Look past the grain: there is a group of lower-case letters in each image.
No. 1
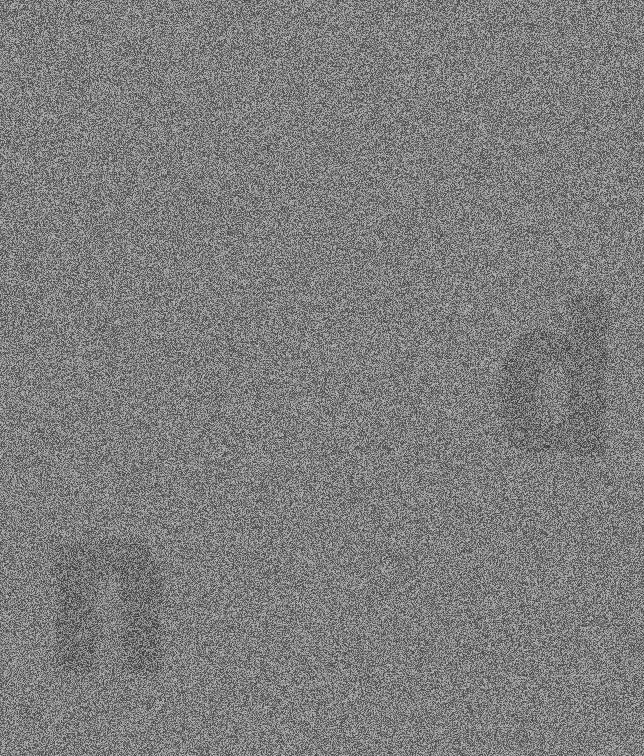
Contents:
middle right: dark d; bottom left: dark n
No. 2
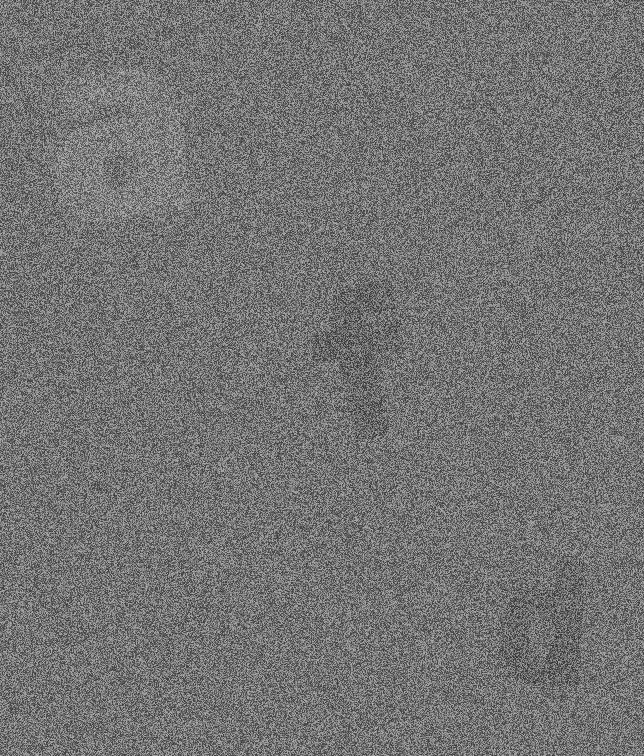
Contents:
top left: light a; centre: dark f; bottom right: dark d
